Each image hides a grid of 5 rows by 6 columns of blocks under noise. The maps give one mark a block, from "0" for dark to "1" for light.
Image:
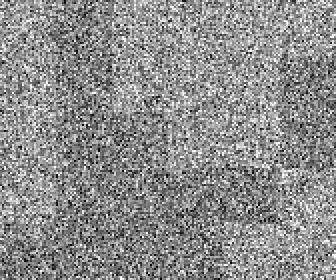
101111
101110
100110
100001
000011
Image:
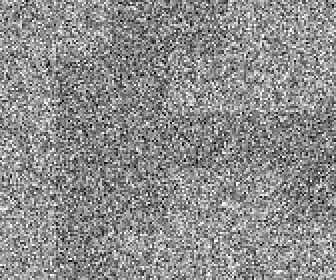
110011
100111
100000
100110
101111
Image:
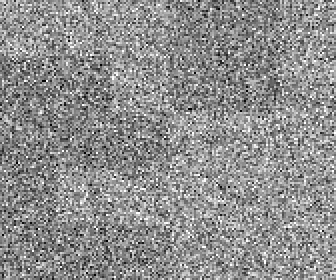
111001
001001
000111
011111
000111
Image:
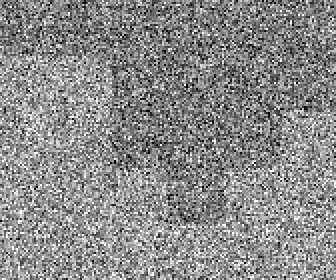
000000
110000
110001
111011
111111
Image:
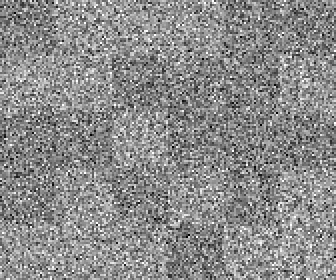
011100
110001
001000
010101
111011
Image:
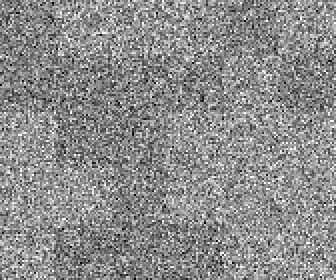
011101
000010
100111
110111
100011
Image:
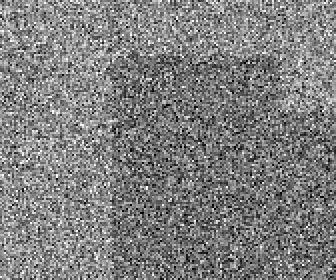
111111
110001
110000
110000
110000
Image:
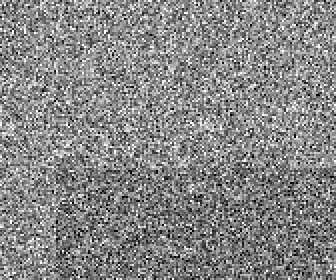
111111
111111
111111
100000
100000
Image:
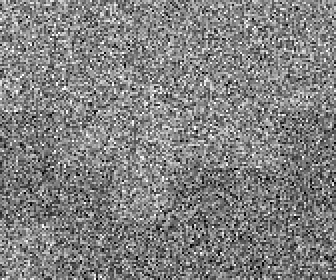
111111
111111
011110
001000
100000
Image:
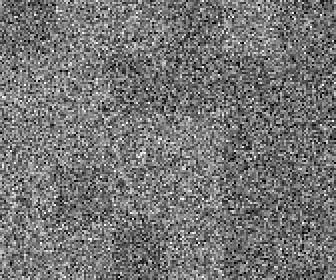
011010
110000
111100
101100
110100
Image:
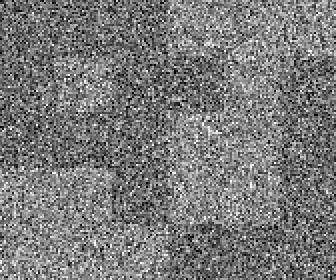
000111
010010
000110
110110
111000
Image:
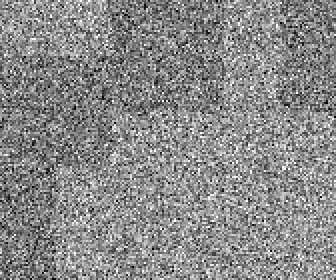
110010
000010
001111
011111
011111
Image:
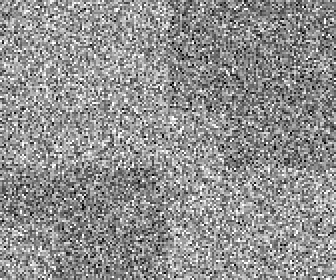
111000
111000
111100
000111
100111
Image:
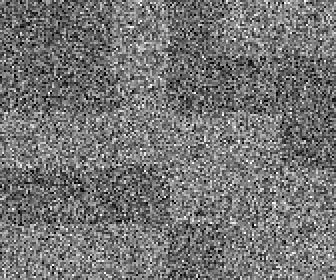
001011
001000
111110
000111
111011
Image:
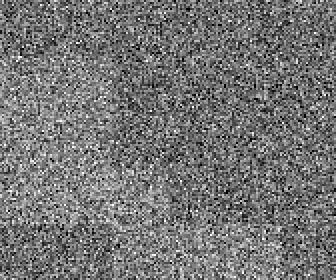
000000
110000
110000
111000
001110
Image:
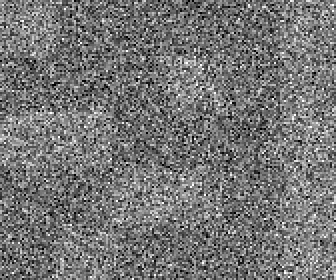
100001
000101
110001
001101
010001
